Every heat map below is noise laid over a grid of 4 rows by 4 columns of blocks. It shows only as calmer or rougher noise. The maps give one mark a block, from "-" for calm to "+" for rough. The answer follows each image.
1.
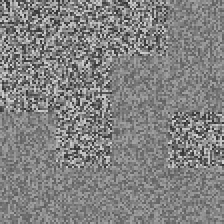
+ + + -
+ + - -
- + - +
- - - -
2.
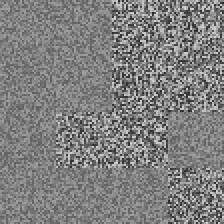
- - + +
- - + +
- + + -
- - - +
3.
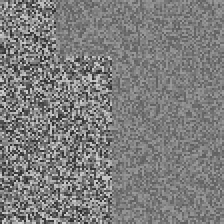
+ - - -
+ + - -
+ + - -
+ + - -
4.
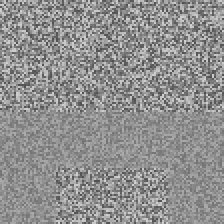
+ + + +
+ + + +
- - - -
- + + -
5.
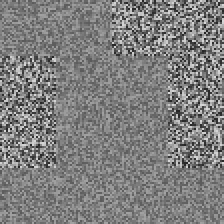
- - + +
+ - - +
+ - - +
- - - -
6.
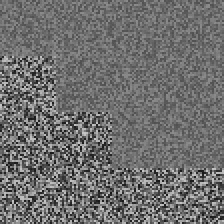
- - - -
+ - - -
+ + - -
+ + + +
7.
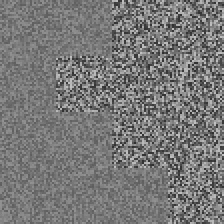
- - + +
- + + +
- - + +
- - - +
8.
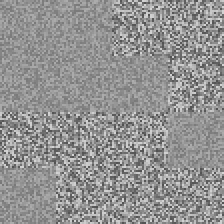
- - + +
- - - +
+ + + -
- + + +
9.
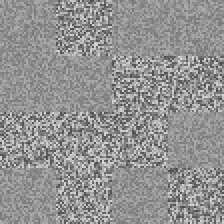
- + - -
- - + +
+ + + -
- + - +
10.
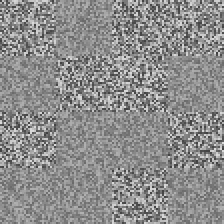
+ - + +
- + + -
+ - - +
- - + -
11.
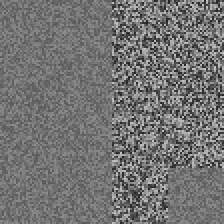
- - + +
- - + +
- - + +
- - + -
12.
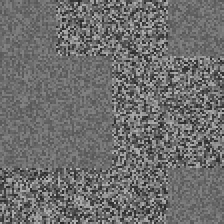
- + + -
- - + +
- - + +
+ + + -
